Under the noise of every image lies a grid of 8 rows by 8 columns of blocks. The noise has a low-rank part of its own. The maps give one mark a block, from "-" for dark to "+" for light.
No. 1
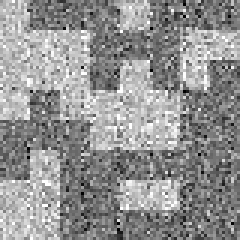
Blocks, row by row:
+---+---
+++---++
+++-+-+-
+-++++--
---+++--
-+------
++--++--
++------
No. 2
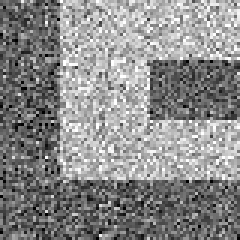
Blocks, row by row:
--++++++
--++++++
--+++---
--+++---
--++++++
--++++++
--------
--------
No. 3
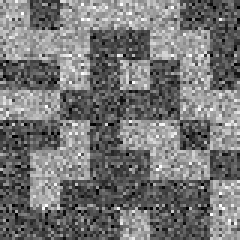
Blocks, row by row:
+-++++--
+++--++-
--+-+-+-
++----++
--+-++-+
-++--++-
-+-----+
----+--+
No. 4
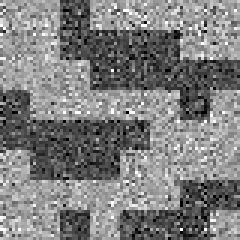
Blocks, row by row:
++-+++++
++----++
+++-----
-+++++-+
-----+++
+---++++
++++++--
++-+---+
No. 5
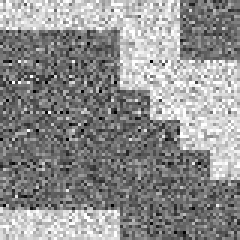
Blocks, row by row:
++++++--
----++--
----++++
-----+++
------++
-------+
--------
++++----
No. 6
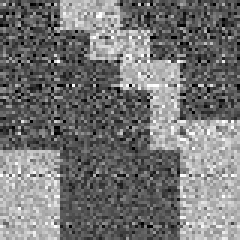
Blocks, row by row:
--++----
---++---
----++--
-----+--
-----+++
++----++
++----++
++----++
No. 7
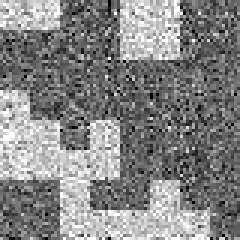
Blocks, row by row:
++--++--
----++--
--------
+-------
++-+----
++++----
--+--+--
--+++++-
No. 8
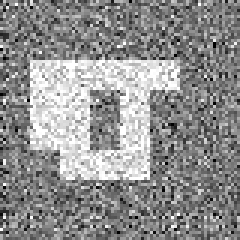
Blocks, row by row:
--------
--------
-+++++--
-++-+---
-++-+---
--+++---
--------
--------
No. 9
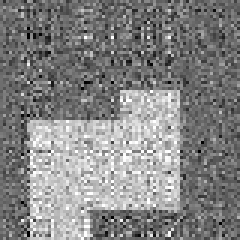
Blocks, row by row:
--------
--------
--------
----++--
-+++++--
-+++++--
-+++++--
-++-----
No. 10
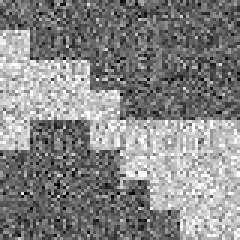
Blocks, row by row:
--------
+-------
+++-----
++++----
+--+++++
----++++
-----+++
------++
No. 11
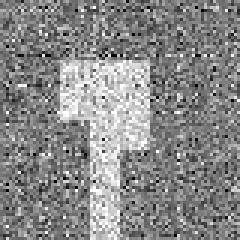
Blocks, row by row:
--------
--------
--+++---
--+++---
---++---
---+----
---+----
---+----
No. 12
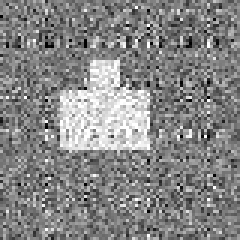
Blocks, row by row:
--------
--------
---+----
--+++---
--+++---
--------
--------
--------
